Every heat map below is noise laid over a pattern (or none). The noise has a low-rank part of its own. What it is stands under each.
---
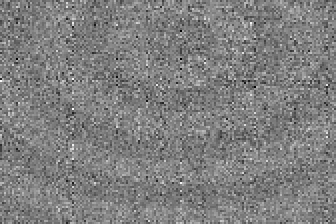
rings round one point
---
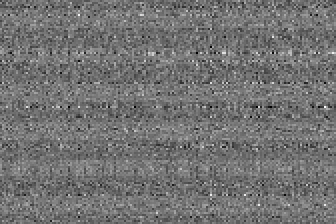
horizontal stripes
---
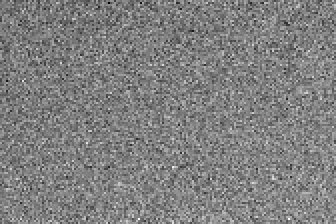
a smooth slope
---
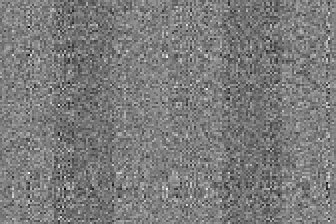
vertical stripes
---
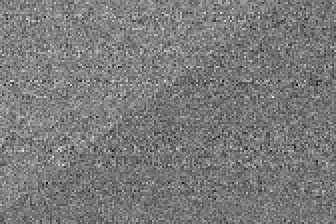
a sharp edge
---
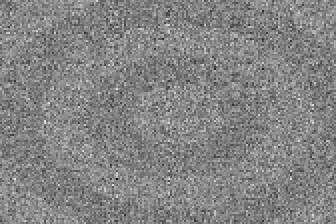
rings round one point
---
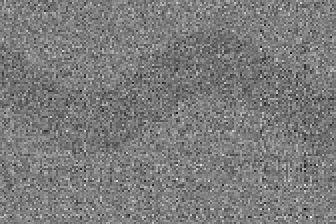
a wavy band
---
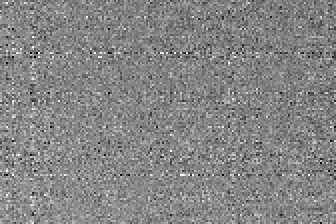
a smooth slope
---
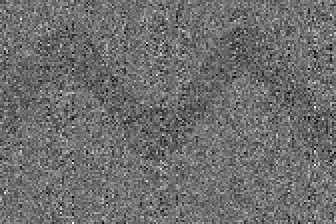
a wavy band
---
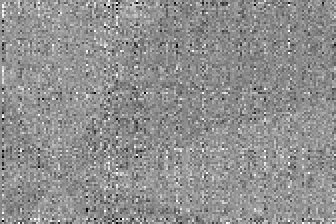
spokes from one point
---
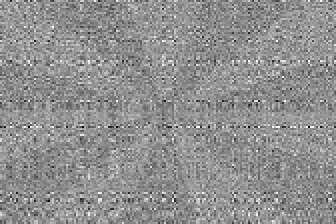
spokes from one point
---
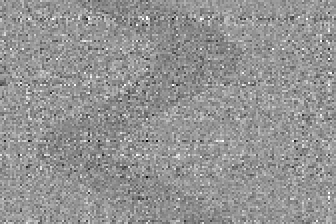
a wavy band
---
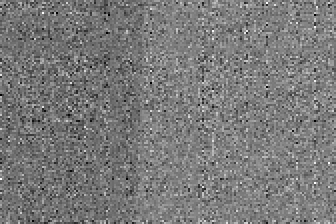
a sharp edge
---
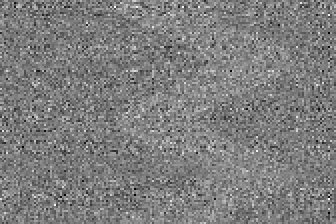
a wavy band
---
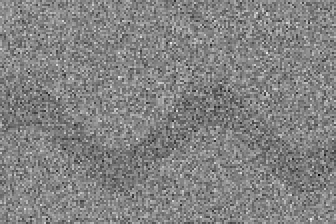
a wavy band
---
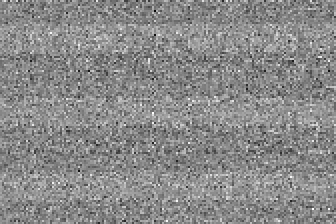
horizontal stripes
